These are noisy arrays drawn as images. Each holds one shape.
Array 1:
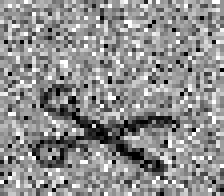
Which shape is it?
pair of scissors
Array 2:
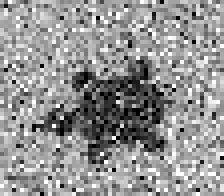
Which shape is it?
turtle
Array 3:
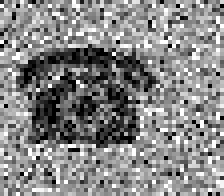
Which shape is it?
telephone
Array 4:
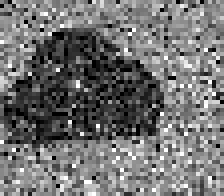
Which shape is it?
cloud
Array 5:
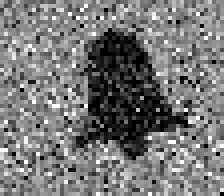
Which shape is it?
bell
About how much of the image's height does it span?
two thirds
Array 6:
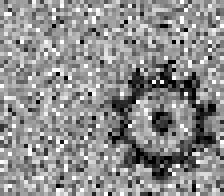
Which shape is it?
gear
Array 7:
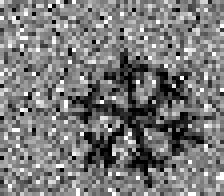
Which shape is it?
snowflake
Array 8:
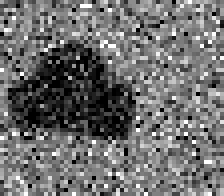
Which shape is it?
cloud
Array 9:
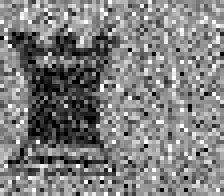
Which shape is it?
chess rook
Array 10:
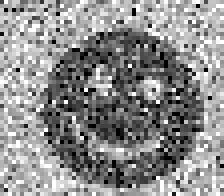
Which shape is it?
smiling face
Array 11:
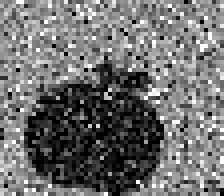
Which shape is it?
apple
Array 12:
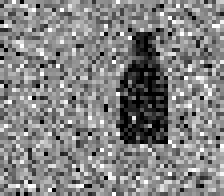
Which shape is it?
bottle
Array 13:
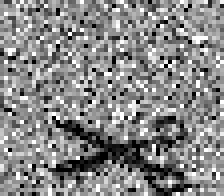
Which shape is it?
pair of scissors
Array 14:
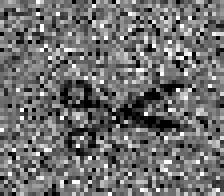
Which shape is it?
pair of scissors
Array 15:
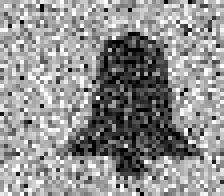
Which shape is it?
bell
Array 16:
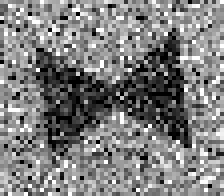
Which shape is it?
bow tie
